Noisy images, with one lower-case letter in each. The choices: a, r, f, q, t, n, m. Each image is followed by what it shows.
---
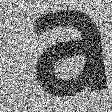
a
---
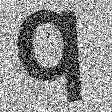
q
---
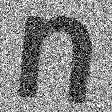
n
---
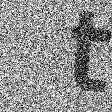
t
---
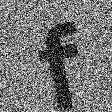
f
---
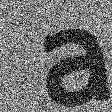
a
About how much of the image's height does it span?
two thirds
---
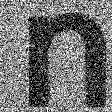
n
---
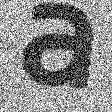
a
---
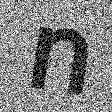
n
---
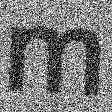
m
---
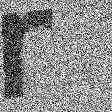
r
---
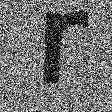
r
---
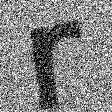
r
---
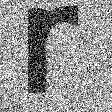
r
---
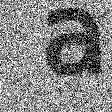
a
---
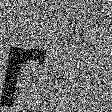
r
